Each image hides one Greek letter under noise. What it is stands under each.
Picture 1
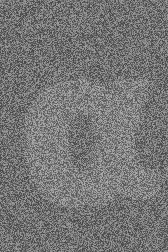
alpha
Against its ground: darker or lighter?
lighter
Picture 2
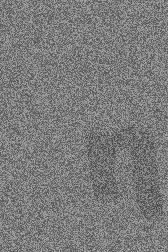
eta
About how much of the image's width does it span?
half
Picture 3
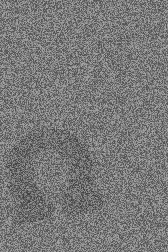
omega
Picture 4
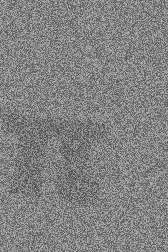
pi
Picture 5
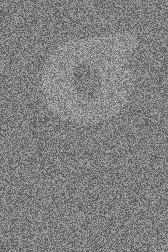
sigma
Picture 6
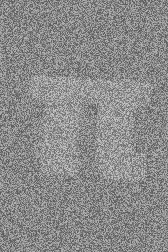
pi
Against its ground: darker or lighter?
lighter
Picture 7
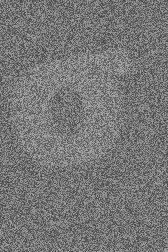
sigma
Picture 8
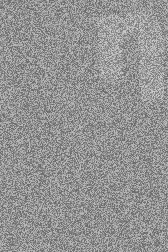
eta
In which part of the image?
top right
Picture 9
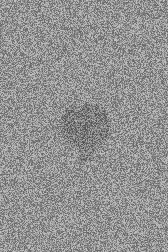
phi
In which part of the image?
centre
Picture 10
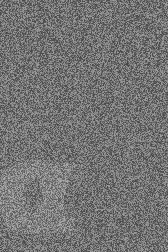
alpha
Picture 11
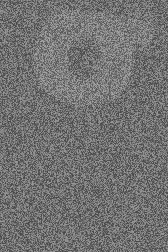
sigma
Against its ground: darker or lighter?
lighter
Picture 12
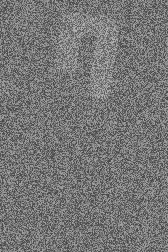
eta
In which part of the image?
top middle
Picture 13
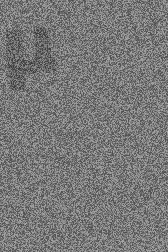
mu
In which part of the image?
top left
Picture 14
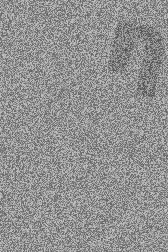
eta
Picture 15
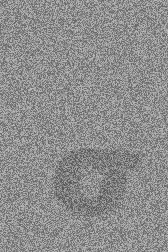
sigma
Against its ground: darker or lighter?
darker
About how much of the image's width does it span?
half
